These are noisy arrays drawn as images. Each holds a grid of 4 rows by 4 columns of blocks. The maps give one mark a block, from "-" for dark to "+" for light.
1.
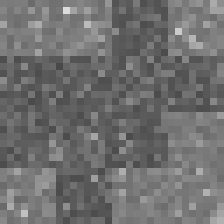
+ + - +
- - - -
- - - +
+ - + +
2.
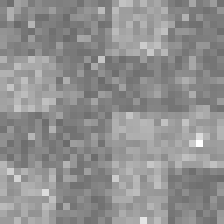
- - + -
+ - - -
- - + +
+ - + -
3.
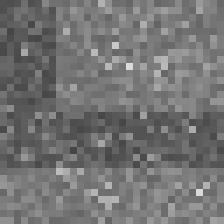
- + + +
- + + +
- - - -
+ + + +
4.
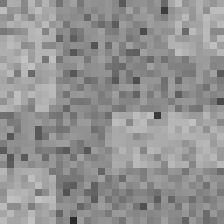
+ - - +
+ - - -
- - + +
+ - - -
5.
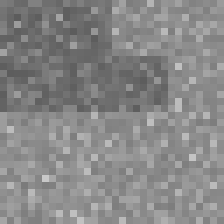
- - + +
- - - +
+ + + +
+ + + +
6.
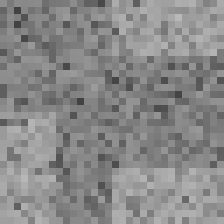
- - + +
- - - -
+ - - -
+ - + +
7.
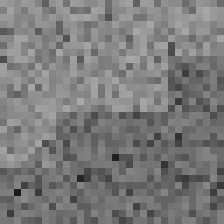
+ + + +
+ + + -
+ - - -
- - - -
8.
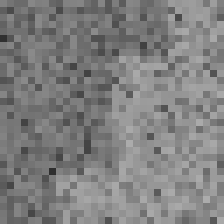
- - - +
- - + +
- - + +
- + + +
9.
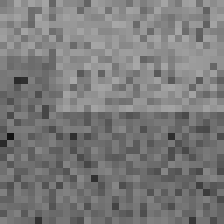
+ + + +
- + + +
- - - -
- - - -
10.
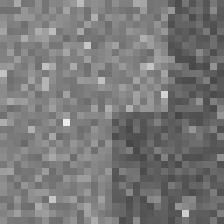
+ + + -
+ + + -
+ + - -
+ + - -
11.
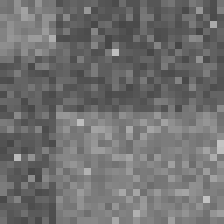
+ - - -
- - - -
- + + +
- + + +
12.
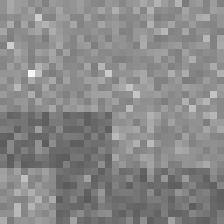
+ + + +
+ + + +
- - + +
+ - - -
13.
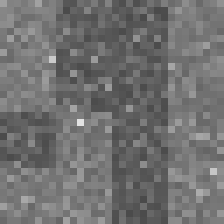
+ - - +
+ - - +
- + - +
+ + - +
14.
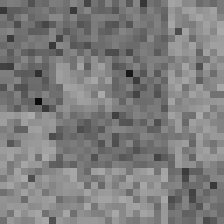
- - - +
- + - +
+ - - +
+ + + -
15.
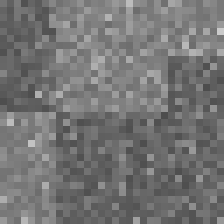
- + + +
- + + -
+ - - -
+ - - -
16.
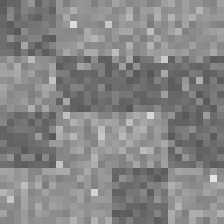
- + + +
+ - - -
- + + -
+ + - +
